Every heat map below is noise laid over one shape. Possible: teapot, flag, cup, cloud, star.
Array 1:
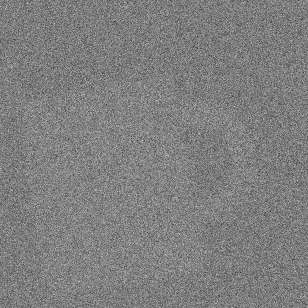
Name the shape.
cup
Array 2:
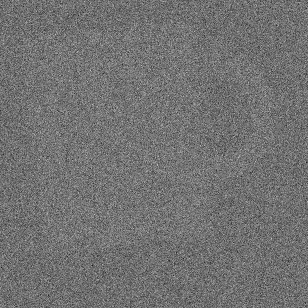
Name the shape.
cup
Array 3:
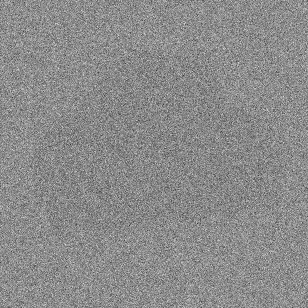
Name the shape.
cloud
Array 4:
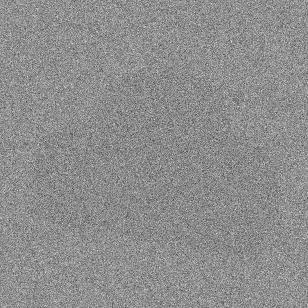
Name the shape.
cloud
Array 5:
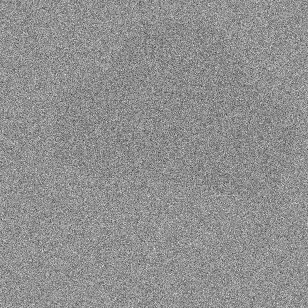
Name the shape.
cloud
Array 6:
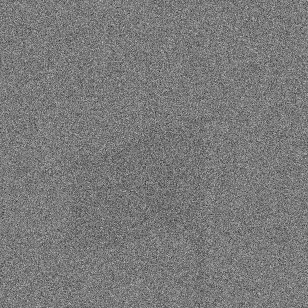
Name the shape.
flag
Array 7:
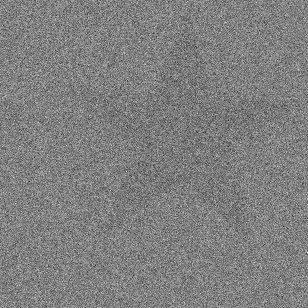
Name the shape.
star
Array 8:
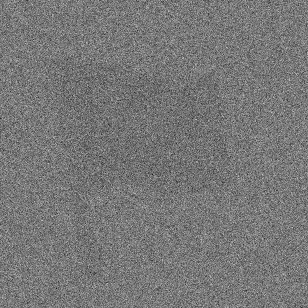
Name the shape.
flag
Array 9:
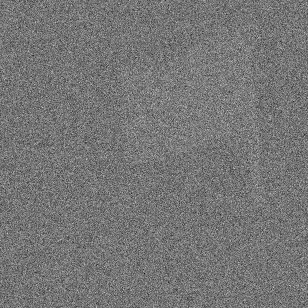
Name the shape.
flag
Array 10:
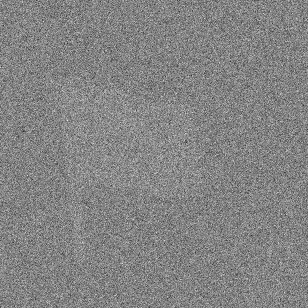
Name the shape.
flag
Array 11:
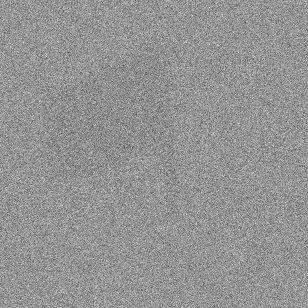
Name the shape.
flag
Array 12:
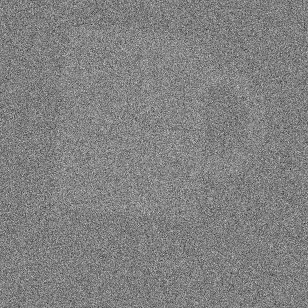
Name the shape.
cup
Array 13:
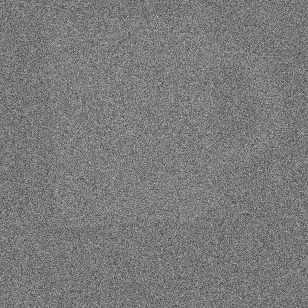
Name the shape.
cup
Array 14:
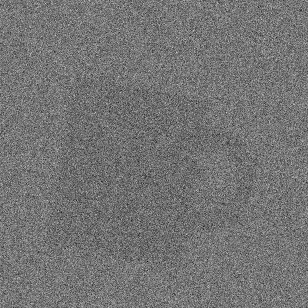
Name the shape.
cup
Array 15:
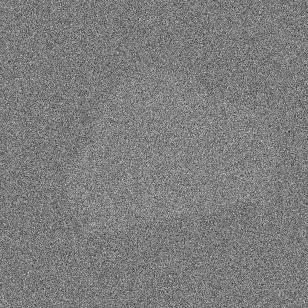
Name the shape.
cloud
